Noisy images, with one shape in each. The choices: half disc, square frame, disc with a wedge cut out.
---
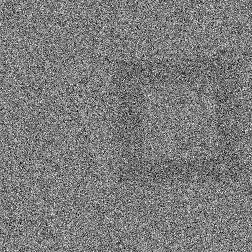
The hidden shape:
square frame
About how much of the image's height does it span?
half
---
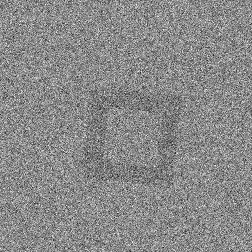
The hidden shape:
square frame
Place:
centre
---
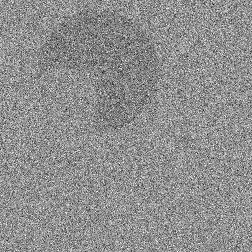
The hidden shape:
disc with a wedge cut out
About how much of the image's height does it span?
half
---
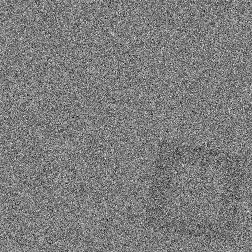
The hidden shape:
square frame
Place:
bottom right
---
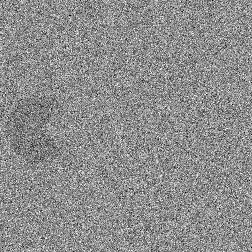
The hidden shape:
disc with a wedge cut out
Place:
middle left
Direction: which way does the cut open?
right
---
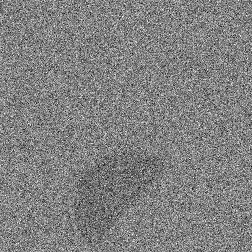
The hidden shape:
half disc
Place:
bottom middle
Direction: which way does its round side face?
up and left
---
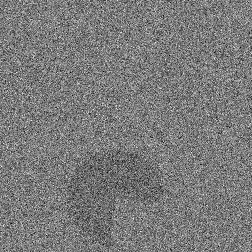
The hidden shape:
disc with a wedge cut out
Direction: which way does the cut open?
down and right
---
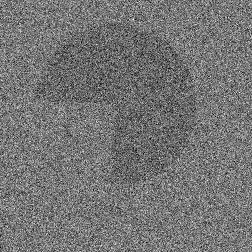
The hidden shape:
disc with a wedge cut out
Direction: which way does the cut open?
down and left
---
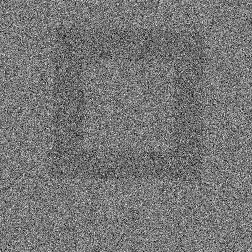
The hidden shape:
square frame
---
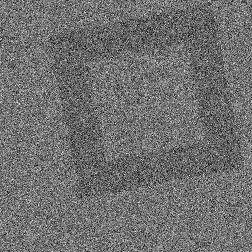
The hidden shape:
square frame
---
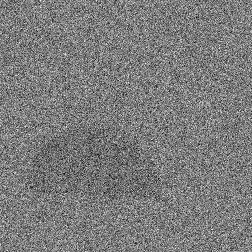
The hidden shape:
half disc
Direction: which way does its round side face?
up
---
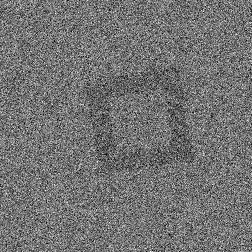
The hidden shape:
square frame
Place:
centre
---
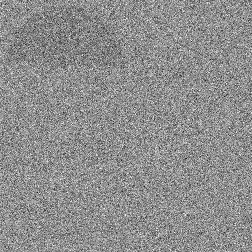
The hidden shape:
half disc
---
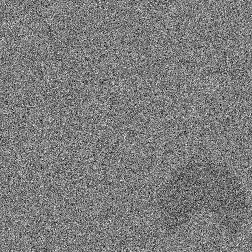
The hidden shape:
disc with a wedge cut out
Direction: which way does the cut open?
down
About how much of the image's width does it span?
a third
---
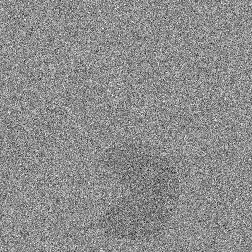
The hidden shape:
disc with a wedge cut out
